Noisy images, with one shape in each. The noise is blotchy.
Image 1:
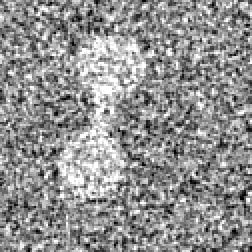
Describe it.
light dumbbell
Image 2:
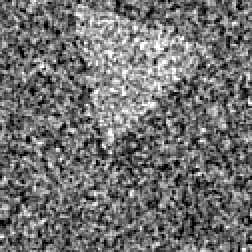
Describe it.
light triangle
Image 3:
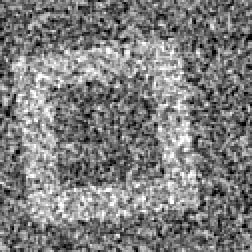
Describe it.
light square frame
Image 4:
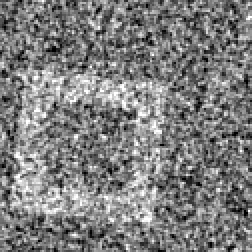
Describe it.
light square frame
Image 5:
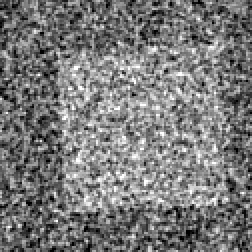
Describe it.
light square
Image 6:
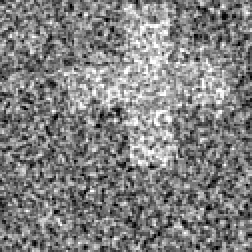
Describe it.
light cross
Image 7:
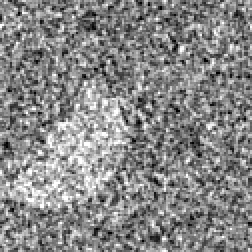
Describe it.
light half disc
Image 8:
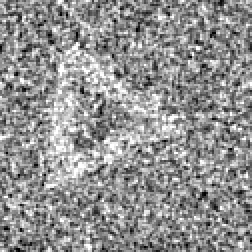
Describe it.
light triangle frame
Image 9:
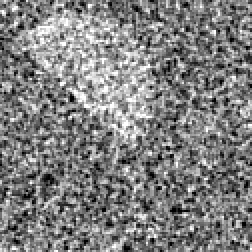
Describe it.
light half disc
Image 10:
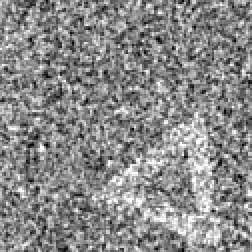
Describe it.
light triangle frame
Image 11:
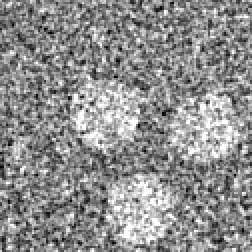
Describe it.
light three dots
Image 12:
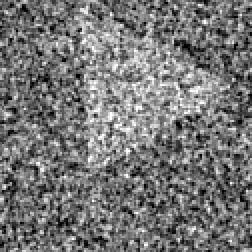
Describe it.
light triangle
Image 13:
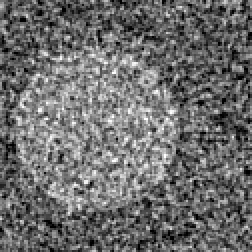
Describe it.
light disc
